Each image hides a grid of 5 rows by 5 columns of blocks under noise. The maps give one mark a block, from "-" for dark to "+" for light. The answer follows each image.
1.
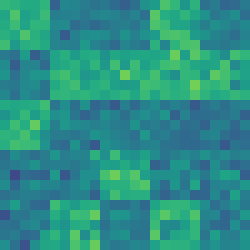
+--+-
-++++
+----
--+--
-+-+-
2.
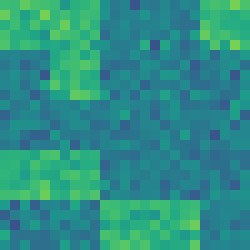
++--+
-+---
-----
++---
--++-
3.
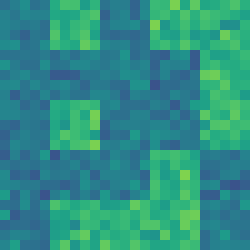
-+-++
----+
-+--+
---+-
-+++-
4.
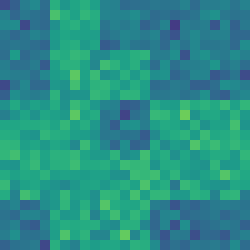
-+---
-++--
++-++
+++++
-++--
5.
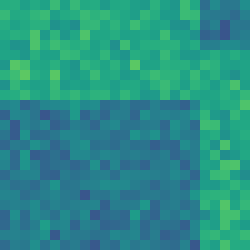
++++-
+++++
----+
----+
----+
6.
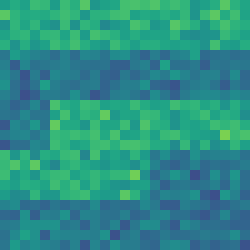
+++++
-----
-++++
+++--
-----
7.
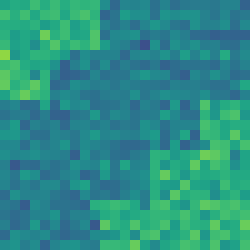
++---
+----
----+
---++
--+++
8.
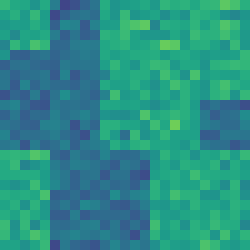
+-+++
--+++
--++-
+--++
+--++
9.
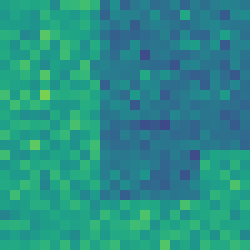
++---
++---
++---
++--+
+++++
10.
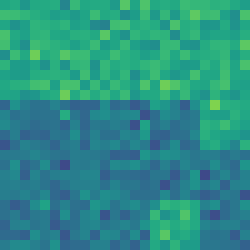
+++++
+++++
----+
-----
---+-
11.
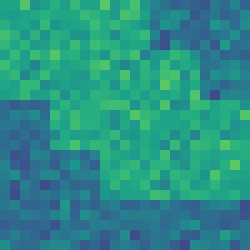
+++--
++++-
-++++
--+++
-----
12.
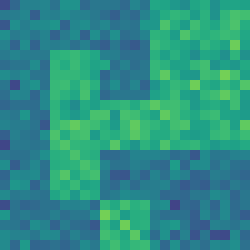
---++
-+-++
-++++
-+---
--+--
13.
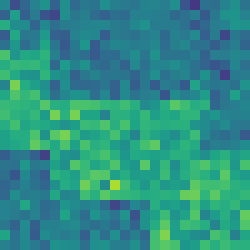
-----
+----
++++-
-++++
---++
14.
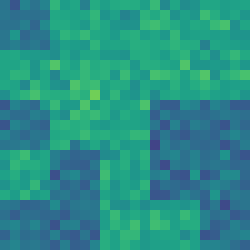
-++++
+++++
-++--
+-+--
--++-
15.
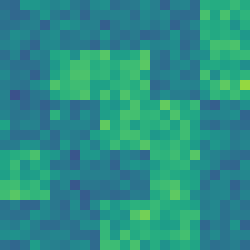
----+
-++-+
--++-
+--+-
--++-
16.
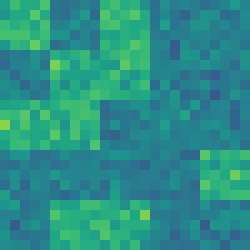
+-+--
-++--
++---
----+
-++--
